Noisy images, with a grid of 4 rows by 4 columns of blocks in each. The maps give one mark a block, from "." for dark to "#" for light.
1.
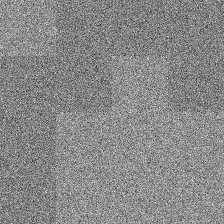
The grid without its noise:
# . . .
. . # .
. # # #
. # # #
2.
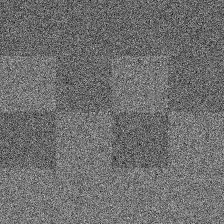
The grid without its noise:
. . . .
# . # .
. # . #
# # # #
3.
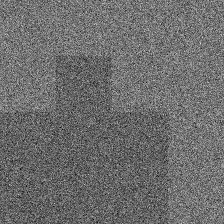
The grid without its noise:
# # # #
# . # #
. . . #
. . . #
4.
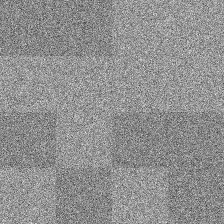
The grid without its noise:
. . # #
# # # #
. # . .
# . # .
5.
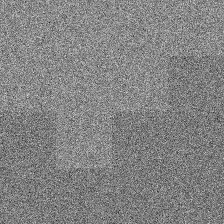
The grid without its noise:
# # # #
# # # .
. # . .
. . . .
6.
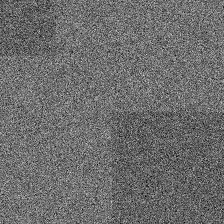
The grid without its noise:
. # # #
# # # #
# # . .
# # . .
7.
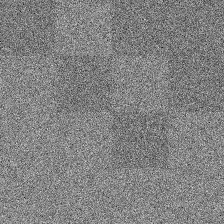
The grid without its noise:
. # . .
# . # .
# # . #
# # # #
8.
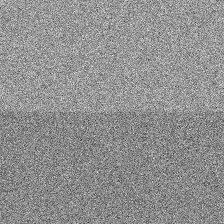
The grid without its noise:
# # # #
# # # #
. . . .
. . . .
